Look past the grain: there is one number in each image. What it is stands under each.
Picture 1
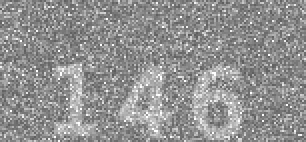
146
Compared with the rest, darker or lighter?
lighter
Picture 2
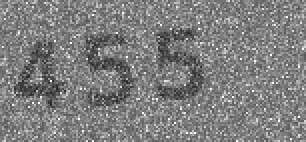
455
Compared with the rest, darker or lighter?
darker
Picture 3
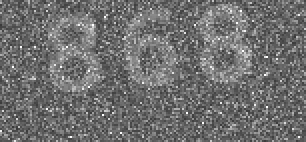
868
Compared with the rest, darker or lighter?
lighter
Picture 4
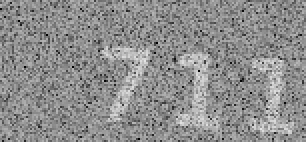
711
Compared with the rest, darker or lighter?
lighter
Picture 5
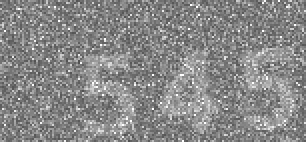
545
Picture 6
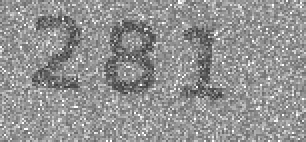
281
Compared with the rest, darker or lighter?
darker
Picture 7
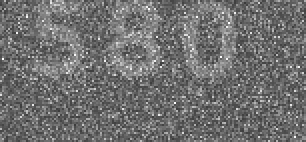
580
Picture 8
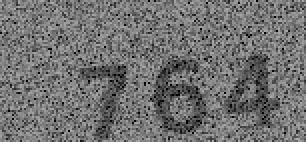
764
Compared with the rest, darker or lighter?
darker
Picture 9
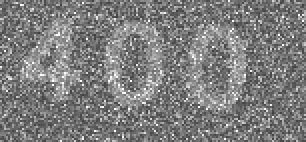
400
